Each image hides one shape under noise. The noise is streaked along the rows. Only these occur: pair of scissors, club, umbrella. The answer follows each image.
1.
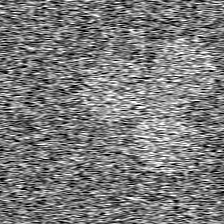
club
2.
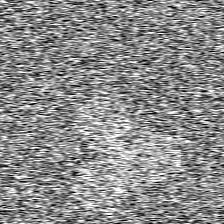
club
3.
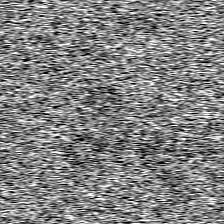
pair of scissors
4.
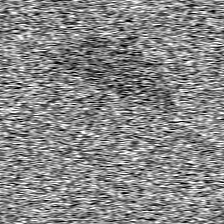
umbrella
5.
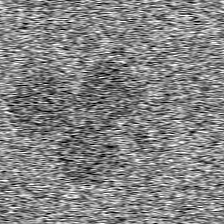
club
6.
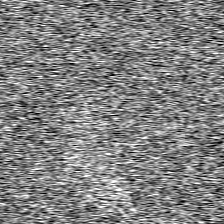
umbrella
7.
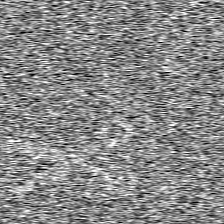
pair of scissors
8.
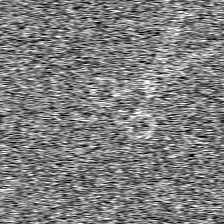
pair of scissors
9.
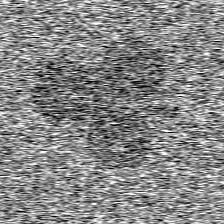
club
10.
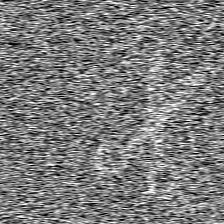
pair of scissors
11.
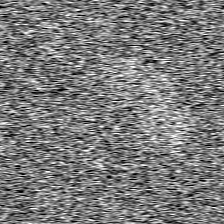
umbrella
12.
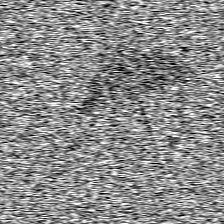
umbrella
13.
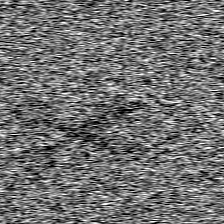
pair of scissors
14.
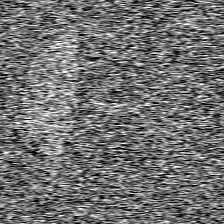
umbrella
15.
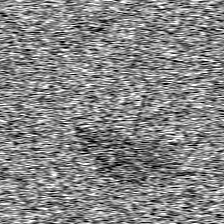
umbrella
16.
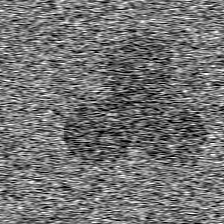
club
